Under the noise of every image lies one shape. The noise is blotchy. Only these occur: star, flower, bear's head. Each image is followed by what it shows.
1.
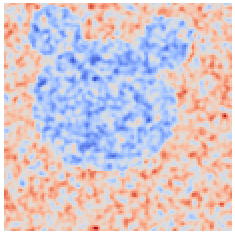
bear's head
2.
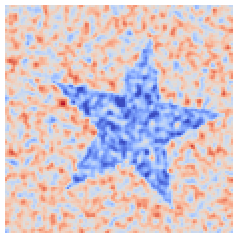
star
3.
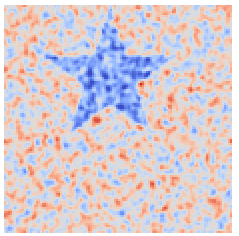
star
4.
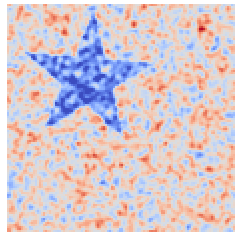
star
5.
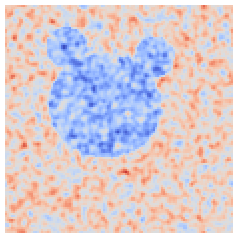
bear's head
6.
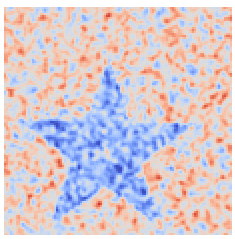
star
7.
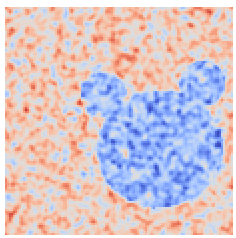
bear's head
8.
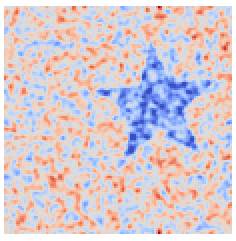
star
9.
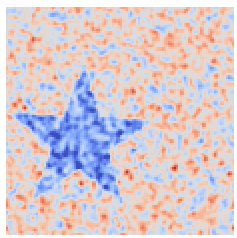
star
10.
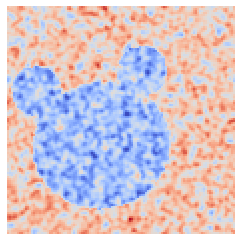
bear's head
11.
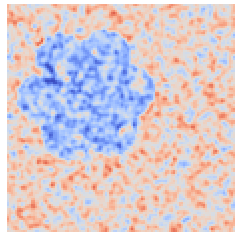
flower
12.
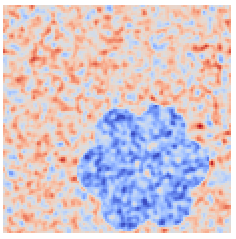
flower
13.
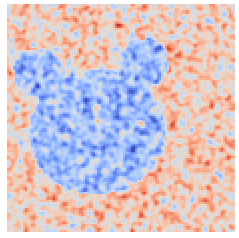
bear's head
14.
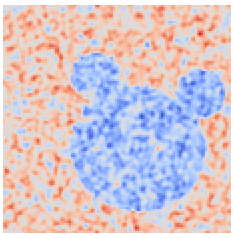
bear's head
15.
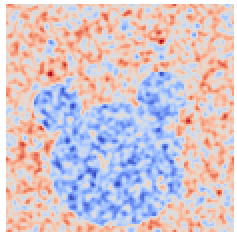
bear's head
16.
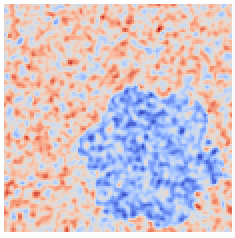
flower
